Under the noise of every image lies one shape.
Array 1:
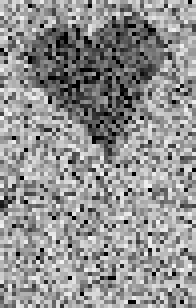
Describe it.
dark heart
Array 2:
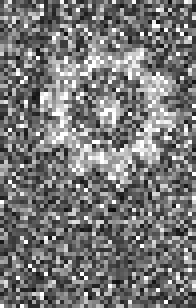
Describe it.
light gear
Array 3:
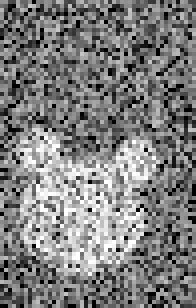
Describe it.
light bear's head
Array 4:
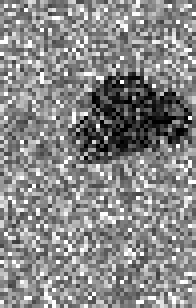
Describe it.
dark cloud
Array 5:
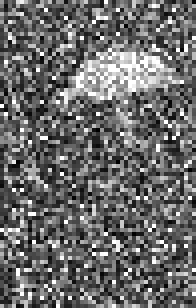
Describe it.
light umbrella
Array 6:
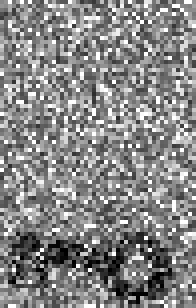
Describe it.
dark key
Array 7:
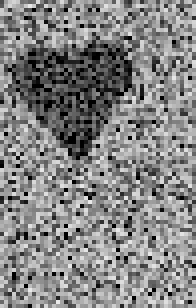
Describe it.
dark heart
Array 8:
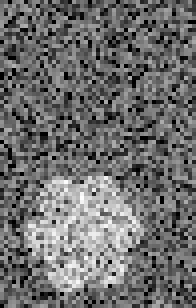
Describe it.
light flower
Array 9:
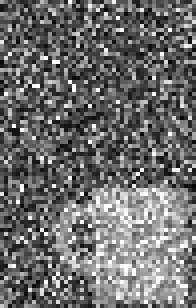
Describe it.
light cup
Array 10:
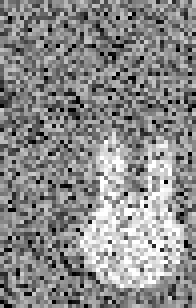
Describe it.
light rabbit's head
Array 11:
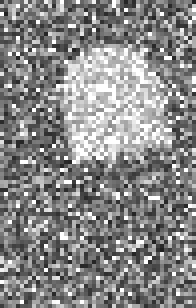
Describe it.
light ghost
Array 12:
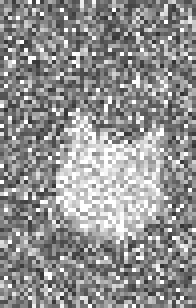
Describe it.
light cat's head
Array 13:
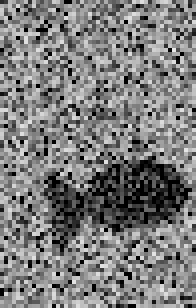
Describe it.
dark fish
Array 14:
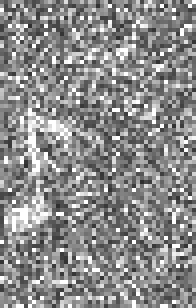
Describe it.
light musical note, middle left
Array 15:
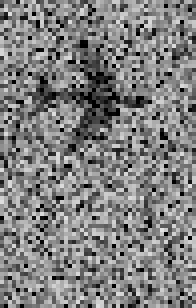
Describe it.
dark airplane
